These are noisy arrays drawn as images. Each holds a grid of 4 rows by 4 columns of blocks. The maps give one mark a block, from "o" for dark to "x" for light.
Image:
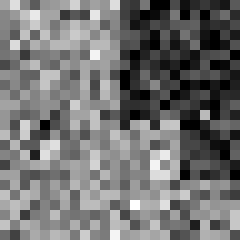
x x o o
x x o o
x x x o
x x x x
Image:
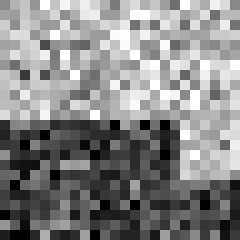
x x x x
x x x x
o o o x
o o o o
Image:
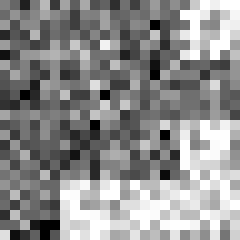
o o o x
o o o o
o o o x
o x x x
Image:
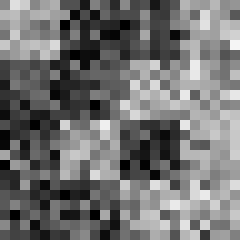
x o o x
o o x x
o x o x
o o x x
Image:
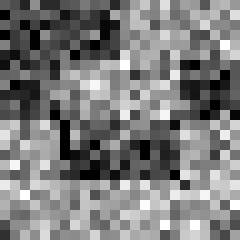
o o x x
o x x o
x o o x
x x x x
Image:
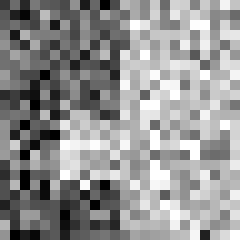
o o x x
o o x x
o x x x
o o x x
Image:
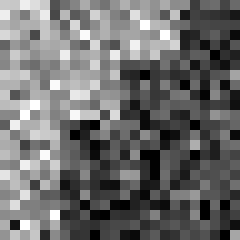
x x x o
x x o o
x o o o
x o o o
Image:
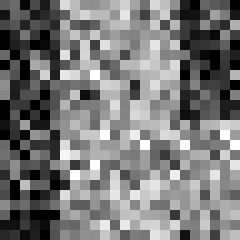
o x x o
o x x o
o x x x
o x x x
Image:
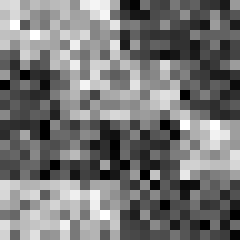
x x o o
o x x o
o o o x
x x o o
